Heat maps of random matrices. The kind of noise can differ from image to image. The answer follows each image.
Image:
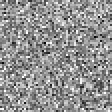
independent entries
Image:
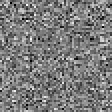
low rank plus noise
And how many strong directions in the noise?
three or four
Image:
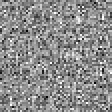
low rank plus noise
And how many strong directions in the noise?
five to eight
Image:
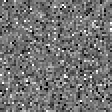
heavy tails
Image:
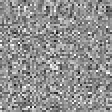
low rank plus noise
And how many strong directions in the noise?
two
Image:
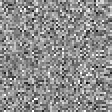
low rank plus noise
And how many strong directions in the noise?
one
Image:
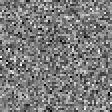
independent entries
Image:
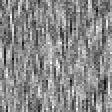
streaked along the columns
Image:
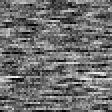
streaked along the rows
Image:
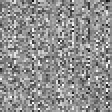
columns of uneven size
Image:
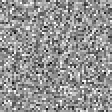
independent entries
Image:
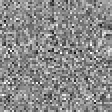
low rank plus noise
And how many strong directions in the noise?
five to eight
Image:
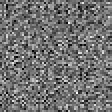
low rank plus noise
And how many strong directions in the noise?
three or four
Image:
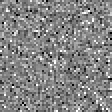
heavy tails
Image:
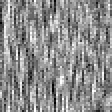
streaked along the columns
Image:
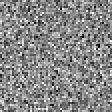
independent entries
